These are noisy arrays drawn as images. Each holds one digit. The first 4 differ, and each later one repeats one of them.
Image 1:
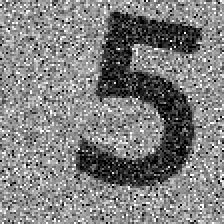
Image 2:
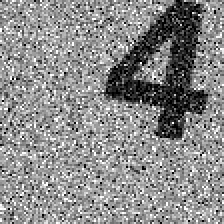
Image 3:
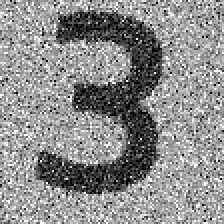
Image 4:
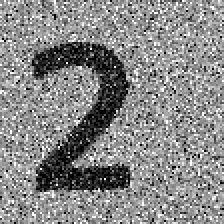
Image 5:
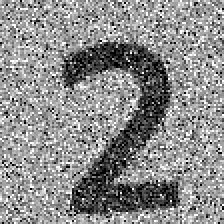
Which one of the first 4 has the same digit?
4
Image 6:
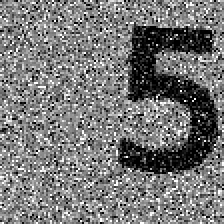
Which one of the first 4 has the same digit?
1
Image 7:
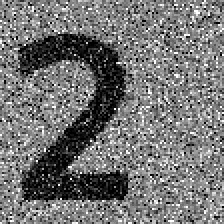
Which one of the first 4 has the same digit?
4
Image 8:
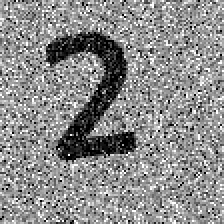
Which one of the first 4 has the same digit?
4
